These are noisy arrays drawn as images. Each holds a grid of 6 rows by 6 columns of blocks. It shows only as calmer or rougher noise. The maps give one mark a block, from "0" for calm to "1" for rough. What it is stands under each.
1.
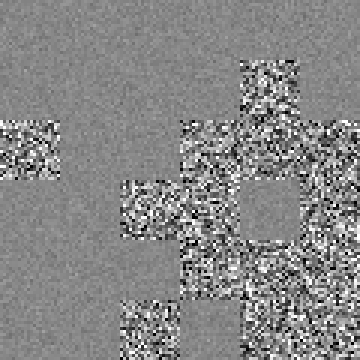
000000
000010
100111
001101
000111
001011
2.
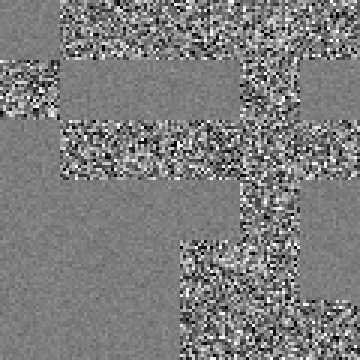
011111
100010
011111
000010
000110
000111
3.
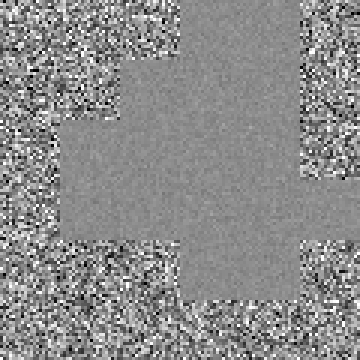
111001
110001
100001
100000
111001
111111
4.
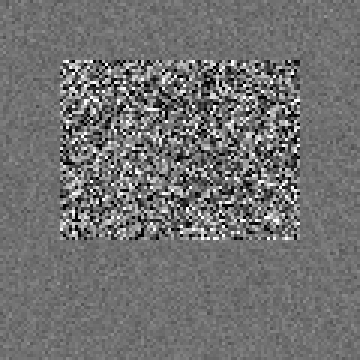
000000
011110
011110
011110
000000
000000
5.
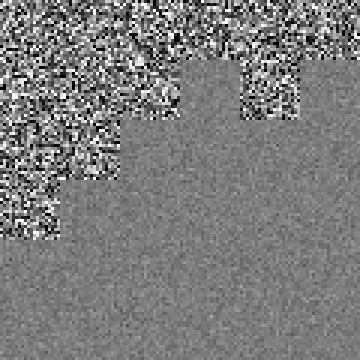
111111
111010
110000
100000
000000
000000
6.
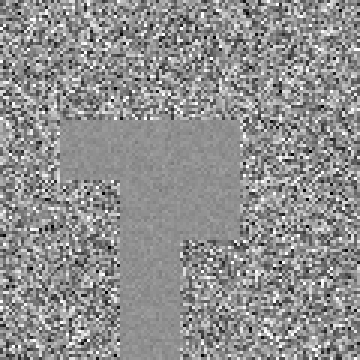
111111
111111
100011
110011
110111
110111
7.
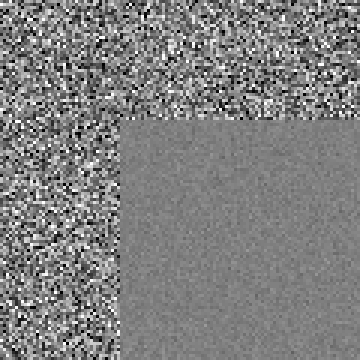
111111
111111
110000
110000
110000
110000
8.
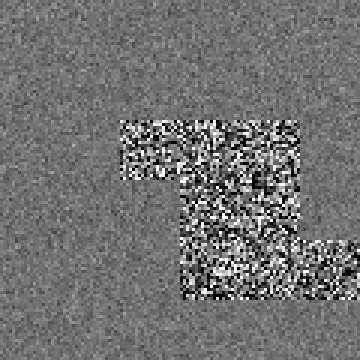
000000
000000
001110
000110
000111
000000
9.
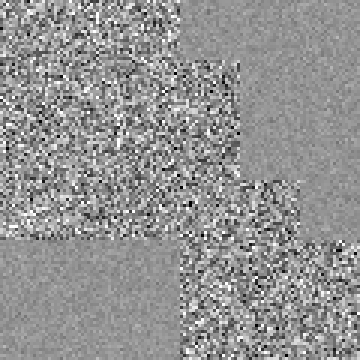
111000
111100
111100
111110
000111
000111
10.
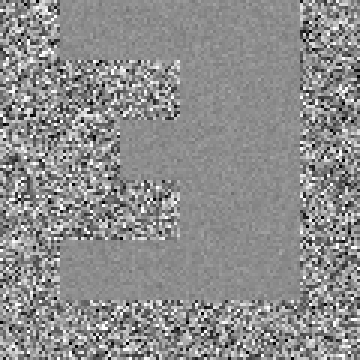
100001
111001
110001
111001
100001
111111
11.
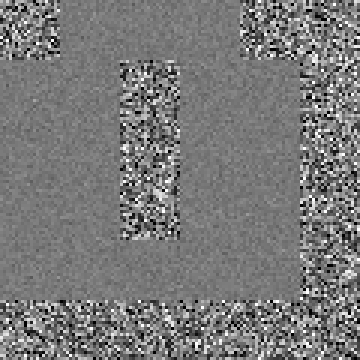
100011
001001
001001
001001
000001
111111
